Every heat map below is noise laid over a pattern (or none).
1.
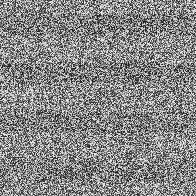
horizontal stripes
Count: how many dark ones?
4
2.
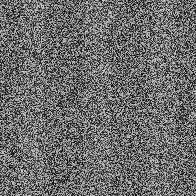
vertical stripes
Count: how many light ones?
3
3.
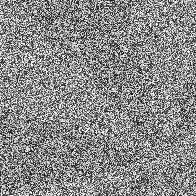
spokes from one point
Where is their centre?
bottom right
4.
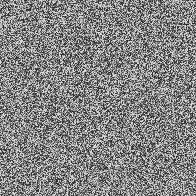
only noise
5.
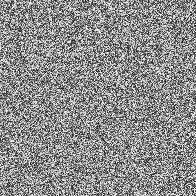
only noise
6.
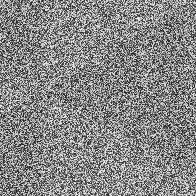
spokes from one point
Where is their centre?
middle left
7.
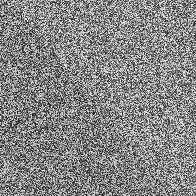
a sharp edge
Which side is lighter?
top right
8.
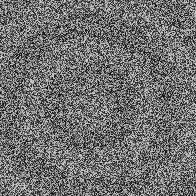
rings round one point
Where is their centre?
centre
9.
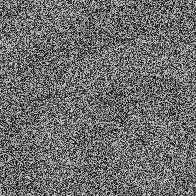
rings round one point
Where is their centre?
bottom right
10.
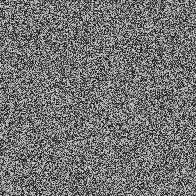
only noise
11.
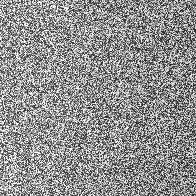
a smooth slope
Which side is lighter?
left
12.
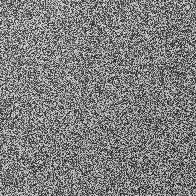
a smooth slope
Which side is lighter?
top left
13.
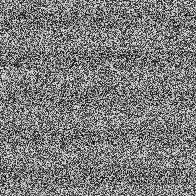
horizontal stripes
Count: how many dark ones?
5
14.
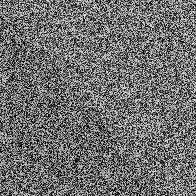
a sharp edge
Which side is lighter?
top right
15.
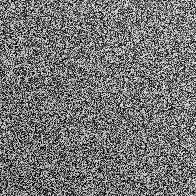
a smooth slope
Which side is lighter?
top right
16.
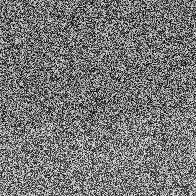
a sharp edge
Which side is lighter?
bottom
